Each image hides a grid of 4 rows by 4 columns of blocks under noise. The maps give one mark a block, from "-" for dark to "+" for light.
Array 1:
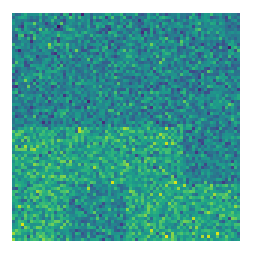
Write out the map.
- - - -
- - - -
+ + + -
+ - + +
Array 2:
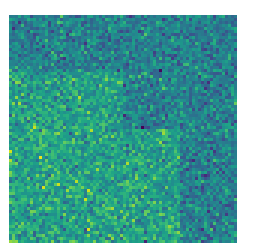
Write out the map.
- - - -
+ + - -
+ + + -
+ + + -
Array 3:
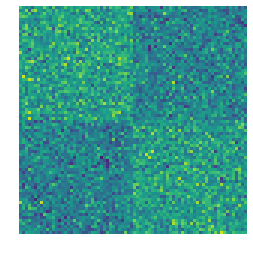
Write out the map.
+ + - -
+ + - -
- - + +
- - + +
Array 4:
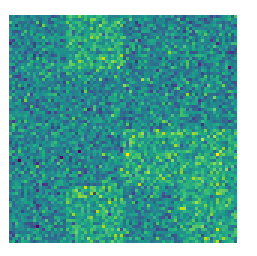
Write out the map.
- + - -
- - - -
- - + +
- + - +
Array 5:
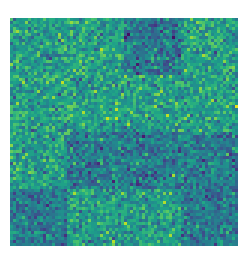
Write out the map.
+ + - +
+ + + +
+ - - -
- + + -
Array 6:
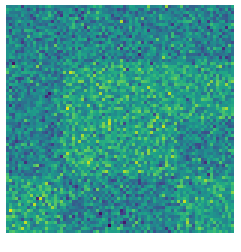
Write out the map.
- - - -
- + + +
- + + -
+ - - +
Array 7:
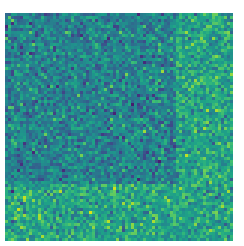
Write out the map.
- - - +
- - - +
- - - +
+ + + +
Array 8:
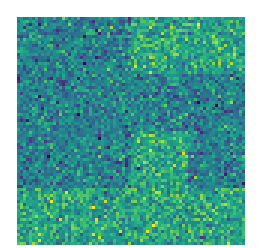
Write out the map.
- - + +
- - - -
- - + -
+ + + +
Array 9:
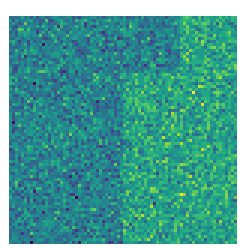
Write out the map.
- - - +
- - + +
- - + +
- - + +
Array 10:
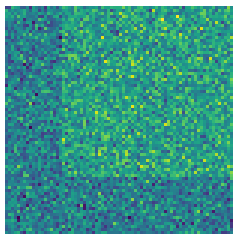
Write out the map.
- + + +
- + + +
- + + +
- - - -
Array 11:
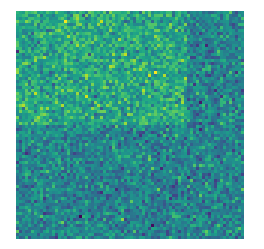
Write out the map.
+ + + -
+ + + -
- - - -
- - - -
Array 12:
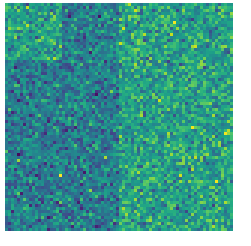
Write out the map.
+ - + +
- - + +
- - + +
- - + +
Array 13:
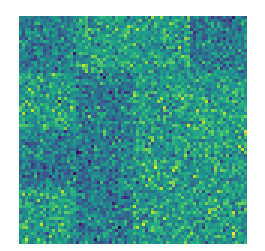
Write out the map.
- + + -
+ - + +
- - + +
+ - + +
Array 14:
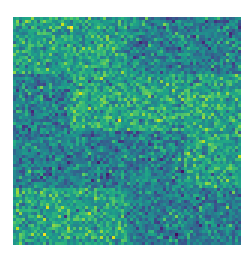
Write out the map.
+ + - -
- + + +
- - - +
+ + - -
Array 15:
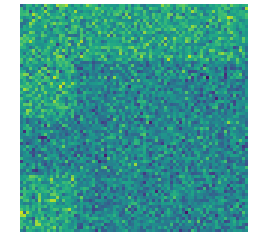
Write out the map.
+ + + +
+ - - -
- - - -
+ - - -
